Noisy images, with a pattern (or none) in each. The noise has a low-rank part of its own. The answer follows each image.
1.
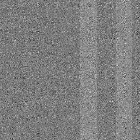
bands of columns
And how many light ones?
2
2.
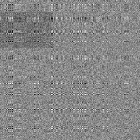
one block
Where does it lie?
top left
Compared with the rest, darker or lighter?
darker
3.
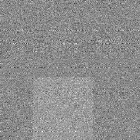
one block
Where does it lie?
bottom middle
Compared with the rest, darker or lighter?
lighter
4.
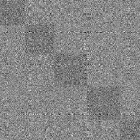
blocks along the diagonal
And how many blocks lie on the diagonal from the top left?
5
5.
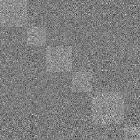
blocks along the diagonal
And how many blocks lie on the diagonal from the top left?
6
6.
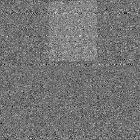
one block
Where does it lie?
top middle
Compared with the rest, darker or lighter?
lighter
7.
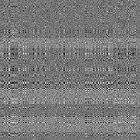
bands of rows
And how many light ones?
3
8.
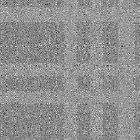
bands of rows crossing bands of columns
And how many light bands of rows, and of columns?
3 and 3
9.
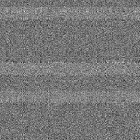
bands of rows
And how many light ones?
3
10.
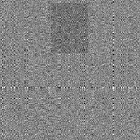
one block
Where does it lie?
top middle
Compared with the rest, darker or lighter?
darker
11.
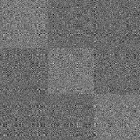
blocks along the diagonal
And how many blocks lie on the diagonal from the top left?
3
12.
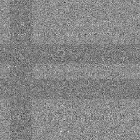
bands of rows crossing bands of columns
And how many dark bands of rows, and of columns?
2 and 1
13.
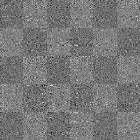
a checkerboard
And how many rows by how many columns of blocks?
5 by 6
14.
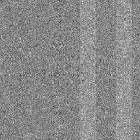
bands of columns
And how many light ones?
2
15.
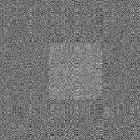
one block
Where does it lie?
centre
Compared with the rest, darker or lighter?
lighter
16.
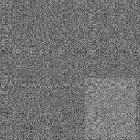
one block
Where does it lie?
bottom right
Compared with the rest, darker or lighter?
lighter
